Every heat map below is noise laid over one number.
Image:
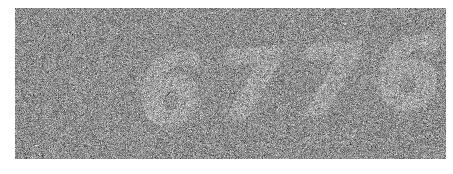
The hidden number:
6776
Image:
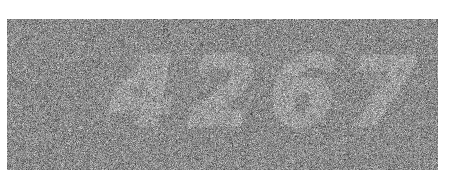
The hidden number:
4267
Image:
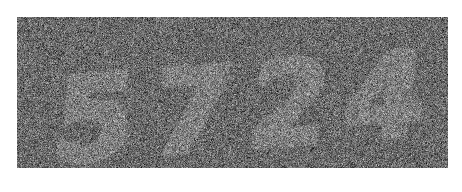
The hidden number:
5724
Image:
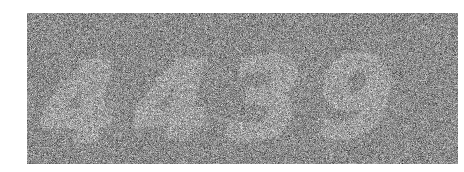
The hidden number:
4439
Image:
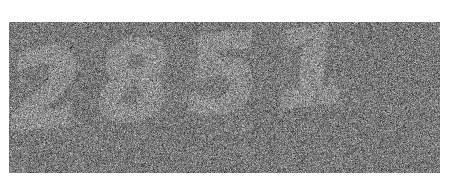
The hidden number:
2851
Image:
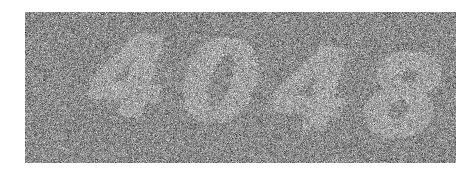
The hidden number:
4048
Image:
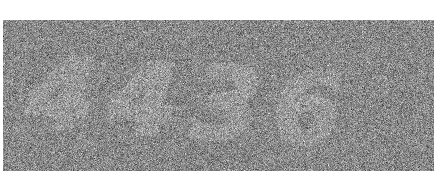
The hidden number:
4436
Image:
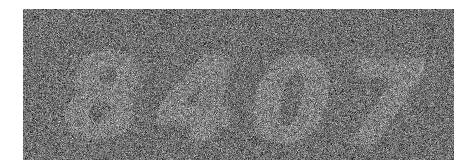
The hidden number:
8407
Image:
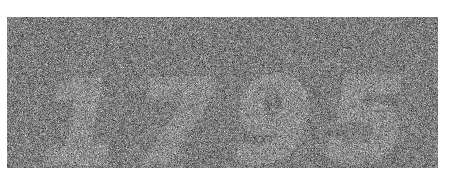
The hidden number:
1795
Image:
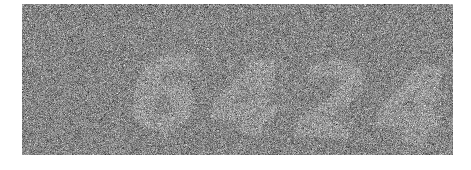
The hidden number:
6424
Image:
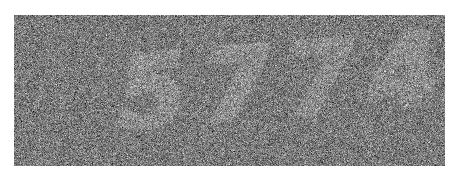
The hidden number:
5774
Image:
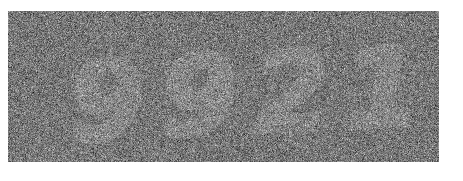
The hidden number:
9921
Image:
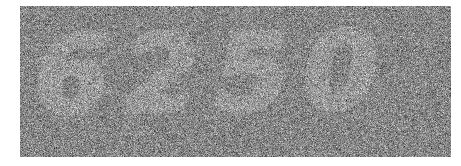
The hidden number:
6250
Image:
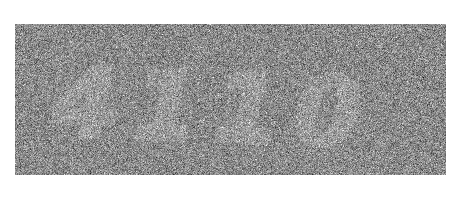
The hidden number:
4110
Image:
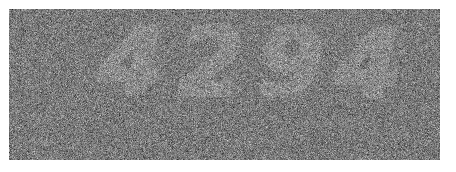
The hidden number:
4294
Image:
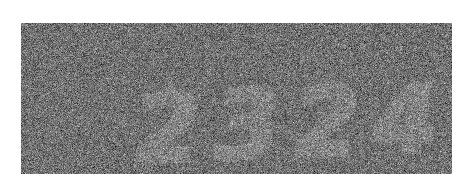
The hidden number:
2324
